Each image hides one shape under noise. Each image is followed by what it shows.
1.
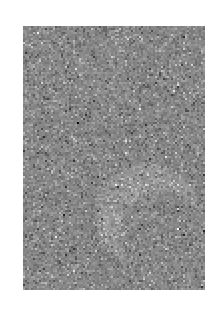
crescent
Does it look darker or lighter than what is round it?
lighter
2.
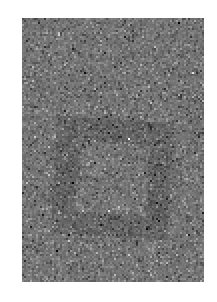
square frame
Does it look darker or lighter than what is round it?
darker
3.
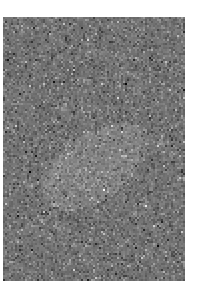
ellipse
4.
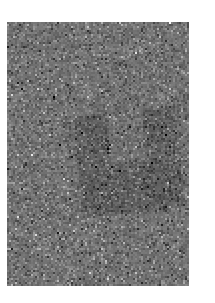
square with a notch
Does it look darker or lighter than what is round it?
darker
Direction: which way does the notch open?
up
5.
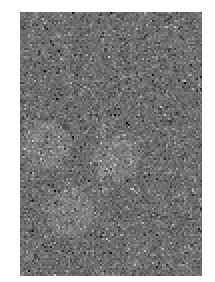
three dots
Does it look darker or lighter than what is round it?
lighter
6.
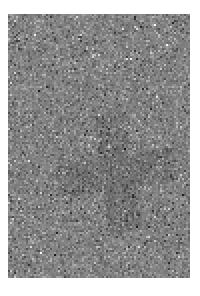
cross
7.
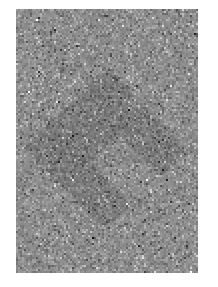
square with a notch
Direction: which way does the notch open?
down and right
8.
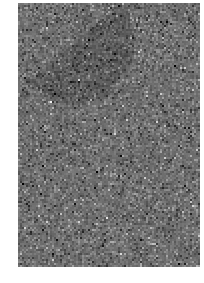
half disc
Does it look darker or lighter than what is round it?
darker
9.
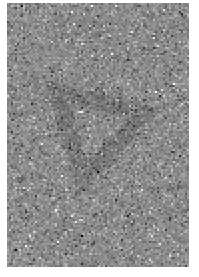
triangle frame
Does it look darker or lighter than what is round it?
darker
